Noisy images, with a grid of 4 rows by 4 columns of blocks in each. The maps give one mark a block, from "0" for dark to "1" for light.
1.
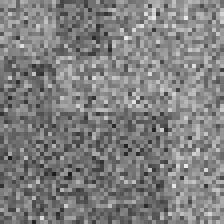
1011
0111
0001
0001
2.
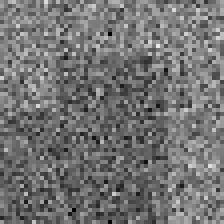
1111
1001
0001
0001
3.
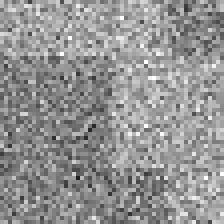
1110
0011
0011
0001
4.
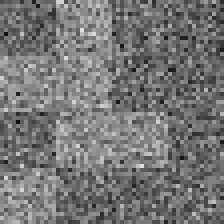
0100
1100
0110
1000
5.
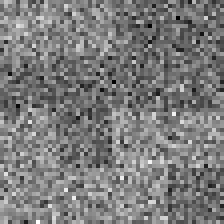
1100
0000
1011
1110
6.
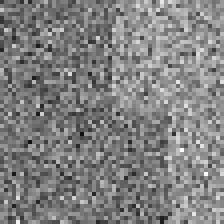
0011
0011
0001
0001
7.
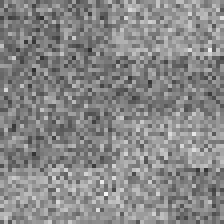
0011
0000
0011
1110
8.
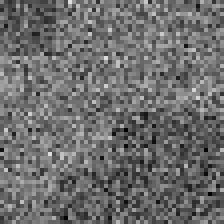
0111
1111
1100
1000
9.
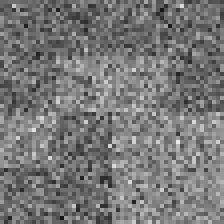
0000
0110
1011
0011
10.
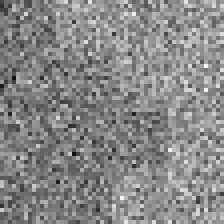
0111
0011
0001
0011
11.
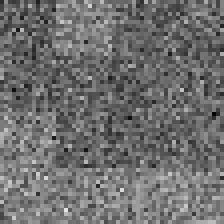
0100
0000
1000
1111
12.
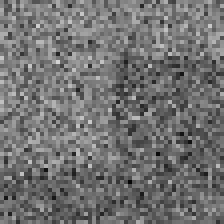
1111
1100
1100
0000
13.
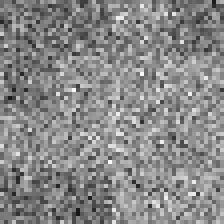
0010
0111
1111
0011
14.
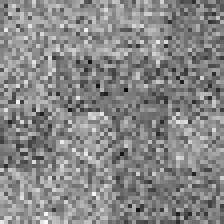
1110
1000
0101
1100
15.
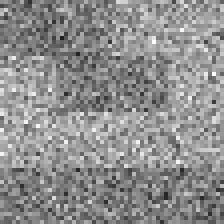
0011
1001
1111
0000
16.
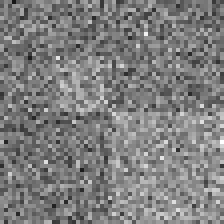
0000
0100
0011
0011
